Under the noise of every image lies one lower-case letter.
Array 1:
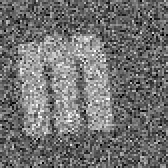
m
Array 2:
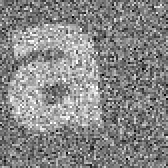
a
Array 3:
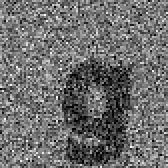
g
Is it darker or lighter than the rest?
darker
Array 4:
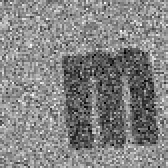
m
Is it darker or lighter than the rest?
darker
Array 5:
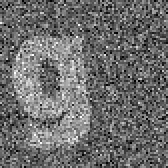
g
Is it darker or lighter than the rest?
lighter
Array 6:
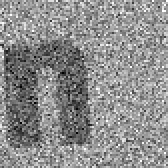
n
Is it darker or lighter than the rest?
darker
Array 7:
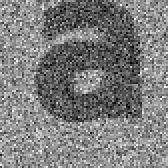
a
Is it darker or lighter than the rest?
darker
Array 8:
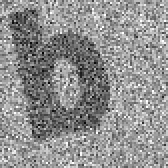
b
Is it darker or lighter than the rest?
darker
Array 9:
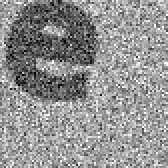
e
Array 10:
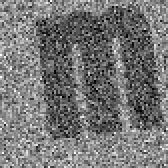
m
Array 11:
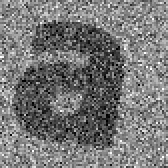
a
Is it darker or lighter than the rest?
darker
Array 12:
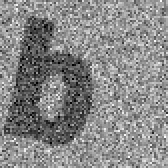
b
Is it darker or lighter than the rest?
darker
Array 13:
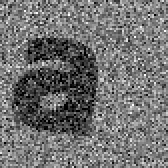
a
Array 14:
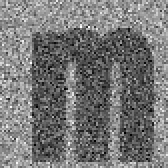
m
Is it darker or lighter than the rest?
darker
